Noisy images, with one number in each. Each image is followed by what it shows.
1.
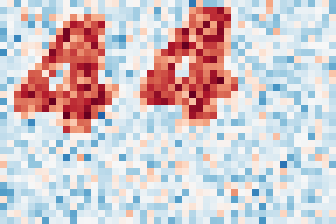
44
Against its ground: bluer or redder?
redder
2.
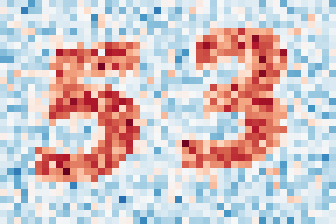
53
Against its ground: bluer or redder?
redder
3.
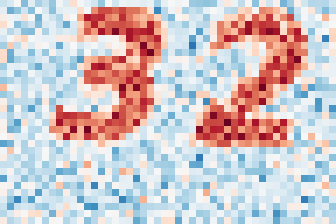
32
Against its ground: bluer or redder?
redder
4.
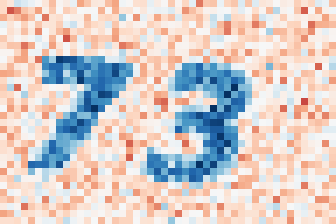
73
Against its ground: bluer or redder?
bluer
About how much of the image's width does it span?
two thirds
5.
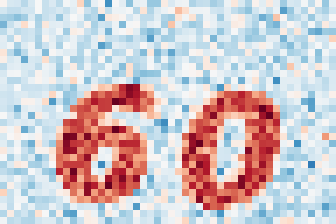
60
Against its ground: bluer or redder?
redder
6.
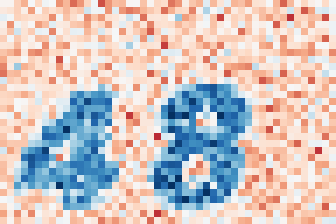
48
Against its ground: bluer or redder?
bluer
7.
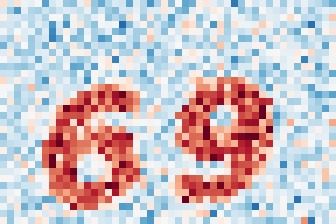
69
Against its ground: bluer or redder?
redder
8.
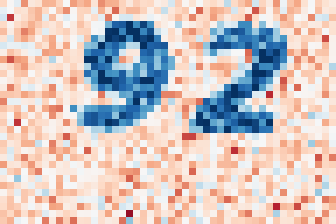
92
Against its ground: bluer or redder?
bluer
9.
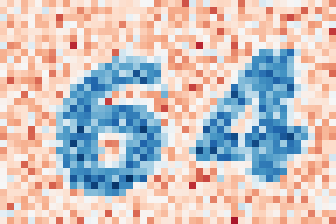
64
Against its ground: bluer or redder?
bluer
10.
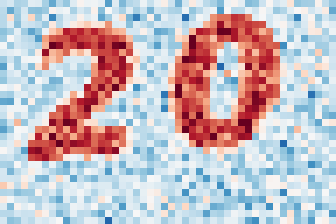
20
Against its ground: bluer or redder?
redder
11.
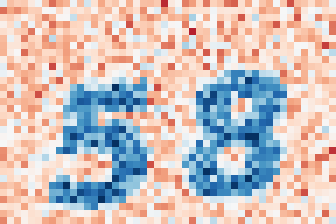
58
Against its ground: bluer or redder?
bluer
